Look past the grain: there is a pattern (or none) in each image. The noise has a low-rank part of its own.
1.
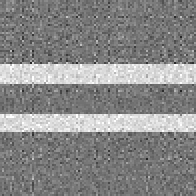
bands of rows
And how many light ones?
2
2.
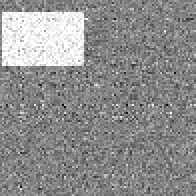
one block
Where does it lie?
top left
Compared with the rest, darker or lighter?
lighter
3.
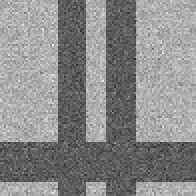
bands of rows crossing bands of columns
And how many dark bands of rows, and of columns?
1 and 2
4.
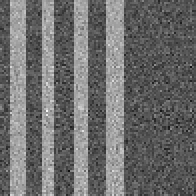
bands of columns
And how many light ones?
4
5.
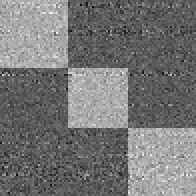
blocks along the diagonal
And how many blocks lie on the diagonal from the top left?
3
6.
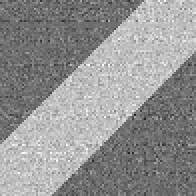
a diagonal band
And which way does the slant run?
bottom left to top right
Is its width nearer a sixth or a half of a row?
a half
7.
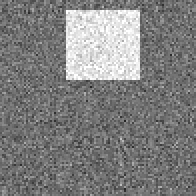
one block
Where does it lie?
top middle
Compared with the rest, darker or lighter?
lighter
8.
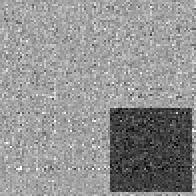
one block
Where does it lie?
bottom right
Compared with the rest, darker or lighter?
darker
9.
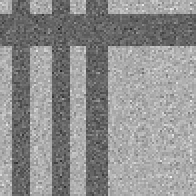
bands of rows crossing bands of columns
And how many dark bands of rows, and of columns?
1 and 3
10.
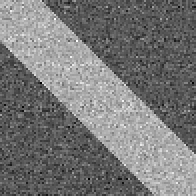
a diagonal band
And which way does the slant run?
top left to bottom right
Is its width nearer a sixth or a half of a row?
a half
